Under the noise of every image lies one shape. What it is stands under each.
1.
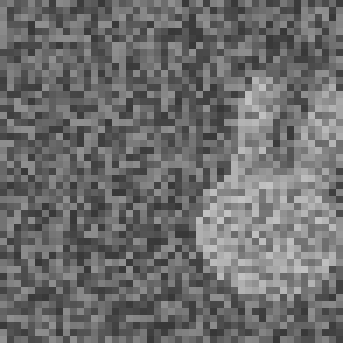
rabbit's head
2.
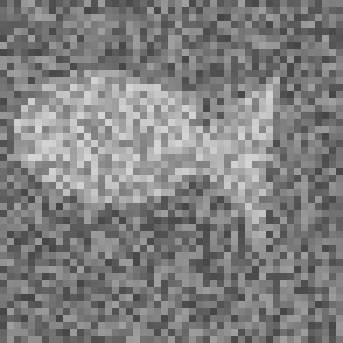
fish
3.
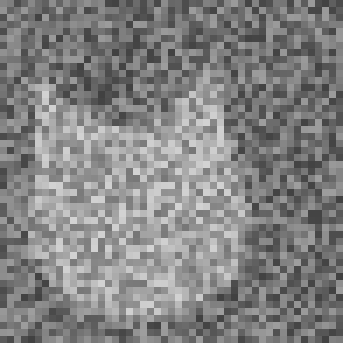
cat's head
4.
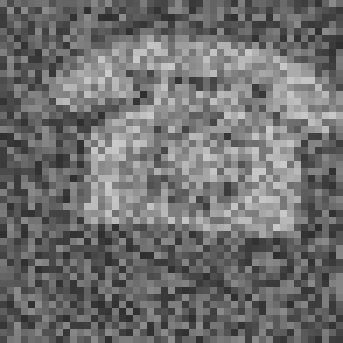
telephone
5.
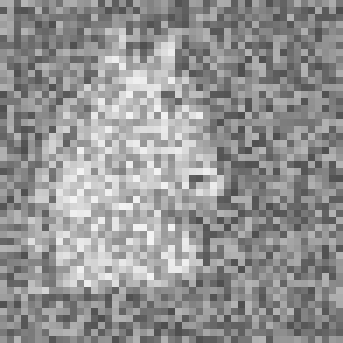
chess knight
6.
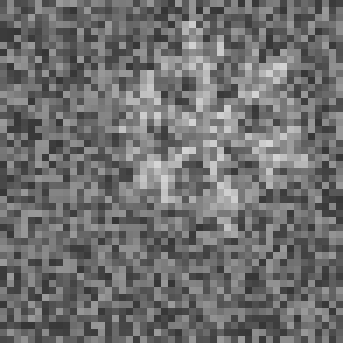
snowflake
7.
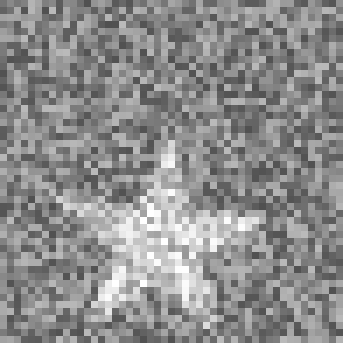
star
